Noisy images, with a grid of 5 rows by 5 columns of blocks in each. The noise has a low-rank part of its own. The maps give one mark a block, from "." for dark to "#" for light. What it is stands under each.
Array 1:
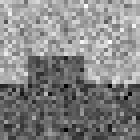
# # # # #
# # # # #
# . . # #
. . . . .
. . . . .
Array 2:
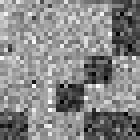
# # # # .
# # # # .
# # # . #
# # . # #
. # # . .
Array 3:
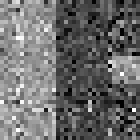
# # . . .
# # . . .
# # . . #
# # . . .
# # . . .
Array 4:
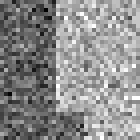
. . # # #
. . # # #
. . # # #
. . # # #
. . . # #
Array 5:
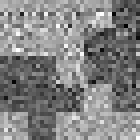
# # # # .
# # # . .
. . # . .
. . . # .
# . # # #
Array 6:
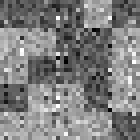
. . . # .
# # . . #
# . . . #
. # # . #
# # # # .
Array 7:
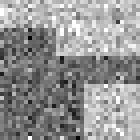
# # # # #
. . # # #
. . . . .
. . . # #
. . . # #
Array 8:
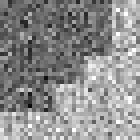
. . . . #
. . . . #
. . . # #
. . # # #
# # # # #
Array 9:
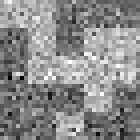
# # . . .
. # . # #
. # # # #
. . . # .
. . # . .
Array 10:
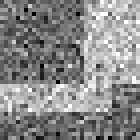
. . . # #
. . . # #
. . . # #
# # # # .
. . . . .
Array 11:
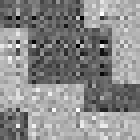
. . . # #
# . . . #
# . . . #
# # # . .
. # # # #
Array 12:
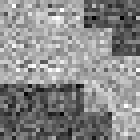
# # # . .
# # # # .
# # # # #
. . . # #
. . . . #
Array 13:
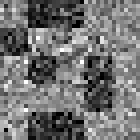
# . . # #
. # # # #
# . # . #
# # # . #
# . . # #
